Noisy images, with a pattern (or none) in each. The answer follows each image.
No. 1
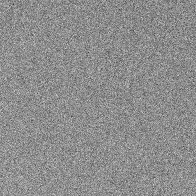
a smooth slope
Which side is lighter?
bottom left
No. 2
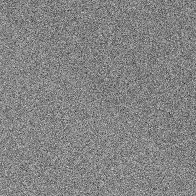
a sharp edge
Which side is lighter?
bottom left
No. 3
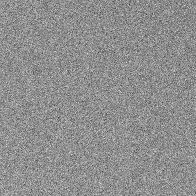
a smooth slope
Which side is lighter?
bottom left
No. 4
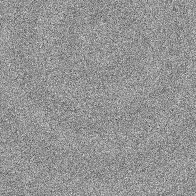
rings round one point
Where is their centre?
top middle
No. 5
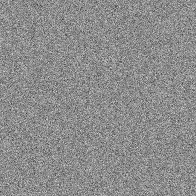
only noise
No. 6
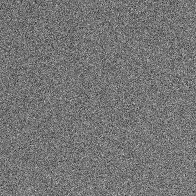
a smooth slope
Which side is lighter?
bottom right
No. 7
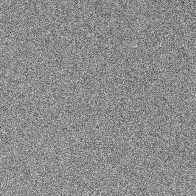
a smooth slope
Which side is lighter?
bottom left
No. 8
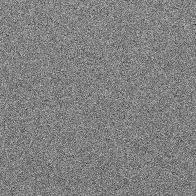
a smooth slope
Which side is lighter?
top
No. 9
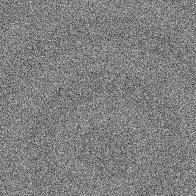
rings round one point
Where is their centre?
bottom middle
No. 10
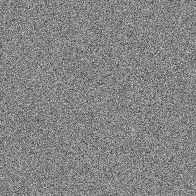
only noise
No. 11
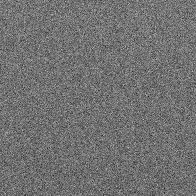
a smooth slope
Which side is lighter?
top
